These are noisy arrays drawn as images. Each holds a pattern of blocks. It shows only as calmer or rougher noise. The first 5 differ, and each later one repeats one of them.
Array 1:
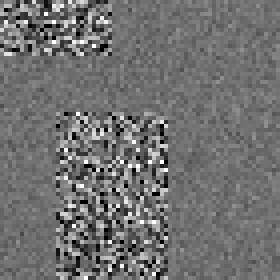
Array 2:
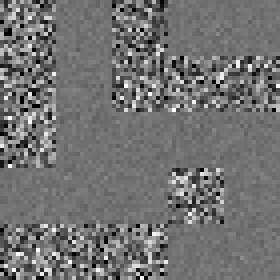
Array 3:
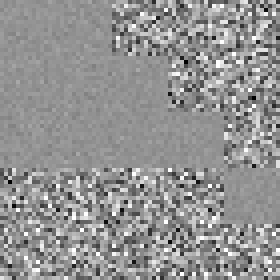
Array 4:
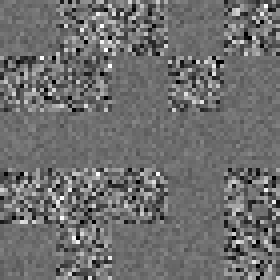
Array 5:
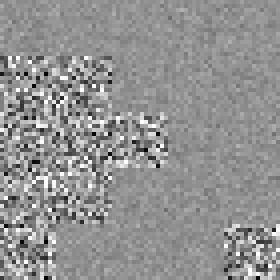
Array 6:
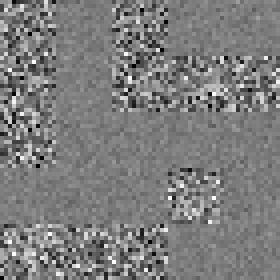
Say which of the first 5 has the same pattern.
2
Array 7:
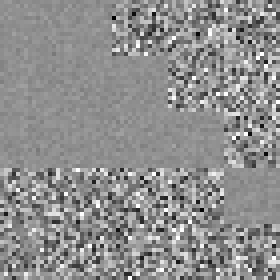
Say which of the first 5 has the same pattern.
3
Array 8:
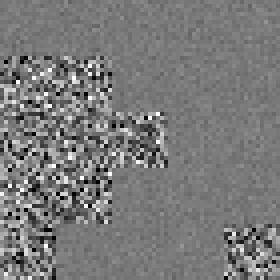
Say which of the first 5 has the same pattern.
5
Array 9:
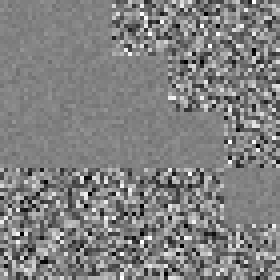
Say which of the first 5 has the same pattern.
3
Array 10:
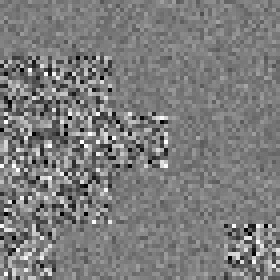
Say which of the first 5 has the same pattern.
5
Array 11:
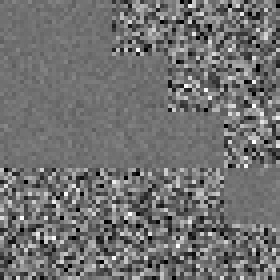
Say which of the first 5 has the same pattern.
3
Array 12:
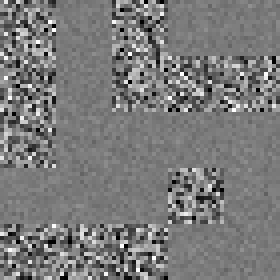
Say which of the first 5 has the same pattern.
2
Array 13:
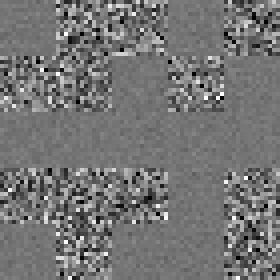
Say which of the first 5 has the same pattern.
4
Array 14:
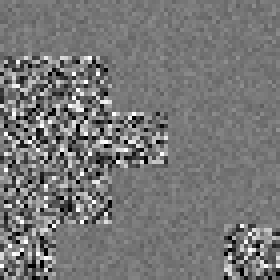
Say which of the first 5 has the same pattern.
5
